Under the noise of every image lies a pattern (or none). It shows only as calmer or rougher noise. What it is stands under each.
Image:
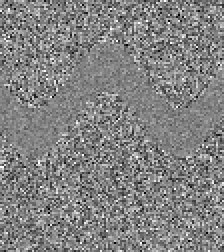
a wavy band
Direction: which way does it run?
left to right
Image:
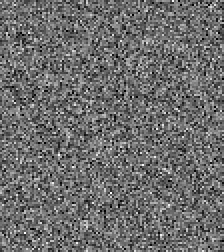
only noise
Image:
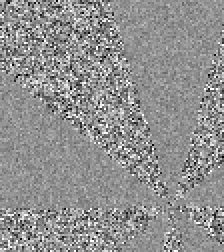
spokes from one point
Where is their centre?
bottom right
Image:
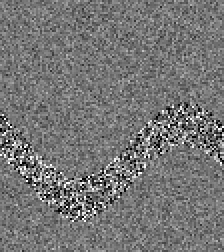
a wavy band
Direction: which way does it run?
left to right
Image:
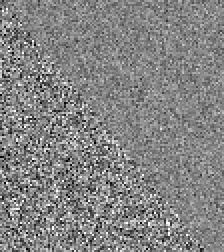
a sharp edge
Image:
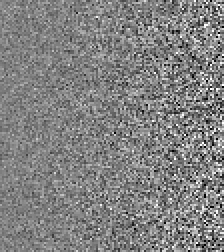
a smooth slope
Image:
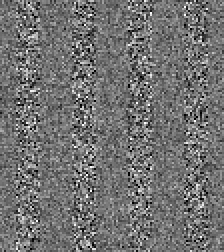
vertical stripes
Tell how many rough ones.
4
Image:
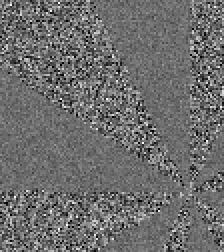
spokes from one point
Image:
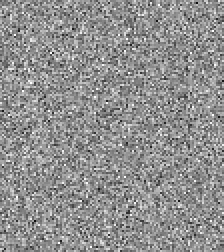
only noise
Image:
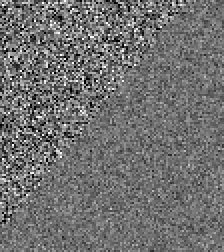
a sharp edge
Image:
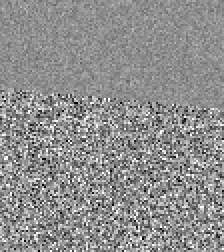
a sharp edge
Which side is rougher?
bottom
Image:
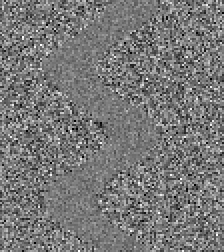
a wavy band
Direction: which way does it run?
top to bottom
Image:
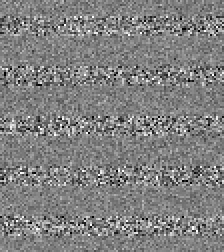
horizontal stripes
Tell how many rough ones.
5
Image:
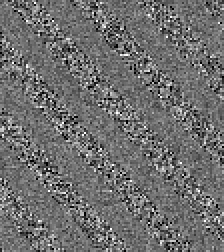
diagonal stripes
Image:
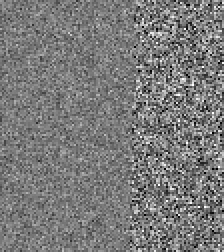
a sharp edge
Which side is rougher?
right
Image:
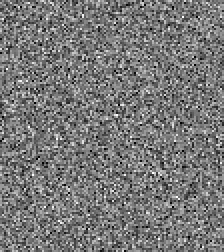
only noise
